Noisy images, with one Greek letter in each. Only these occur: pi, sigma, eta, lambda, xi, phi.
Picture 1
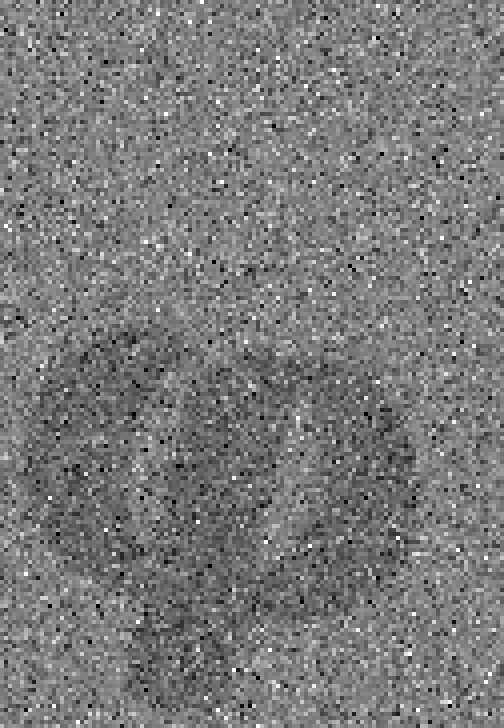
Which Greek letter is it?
phi
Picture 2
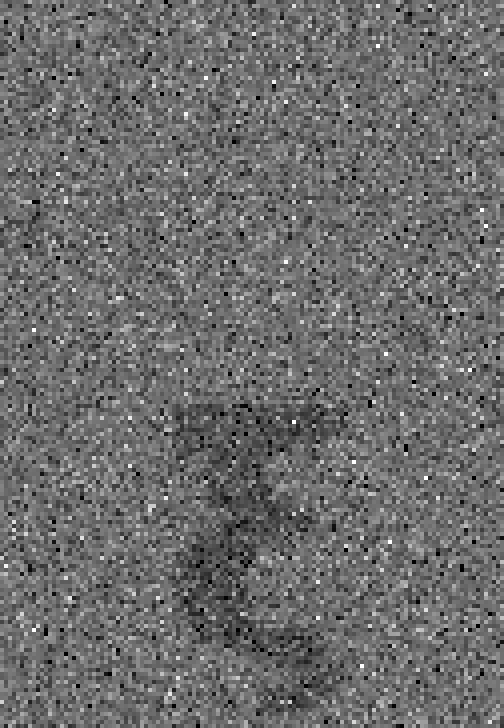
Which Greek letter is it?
xi
